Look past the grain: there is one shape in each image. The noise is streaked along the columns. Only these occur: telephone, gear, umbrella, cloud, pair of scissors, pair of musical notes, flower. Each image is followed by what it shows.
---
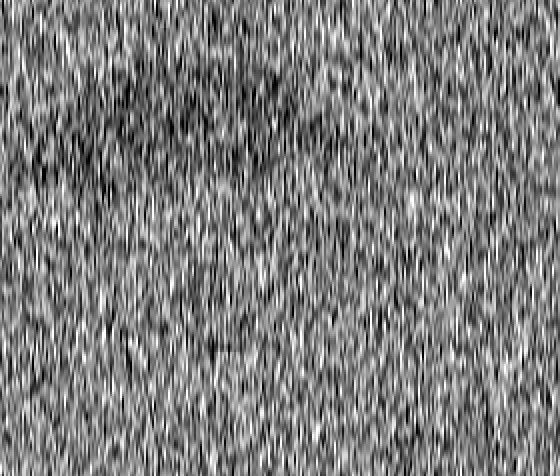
dark umbrella
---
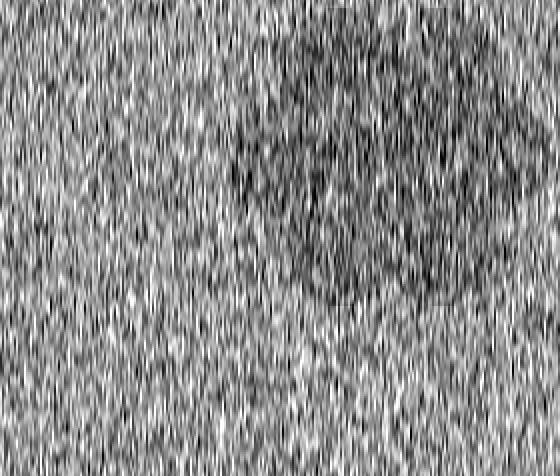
dark flower
